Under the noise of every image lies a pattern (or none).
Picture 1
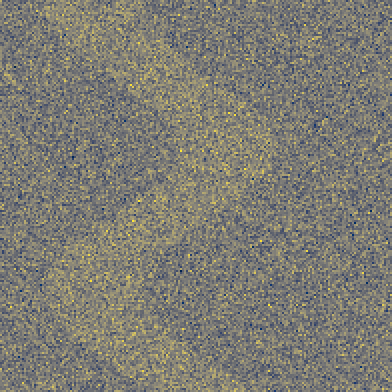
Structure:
a wavy band
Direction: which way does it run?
top to bottom
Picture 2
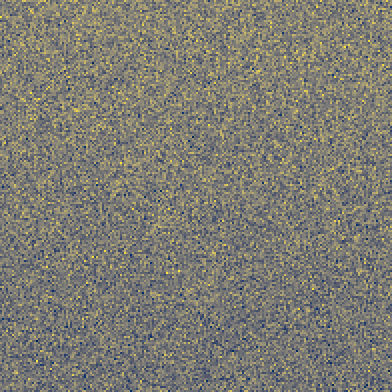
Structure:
a smooth slope
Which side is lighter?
top
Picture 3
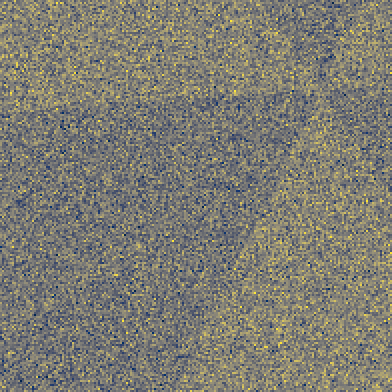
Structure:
spokes from one point
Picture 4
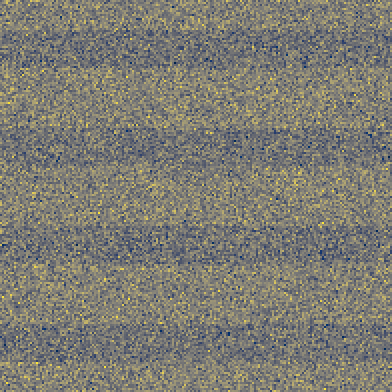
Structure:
horizontal stripes
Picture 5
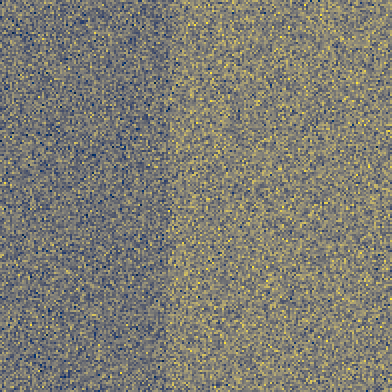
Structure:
a sharp edge
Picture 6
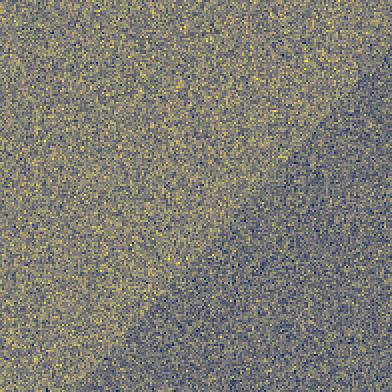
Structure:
a sharp edge
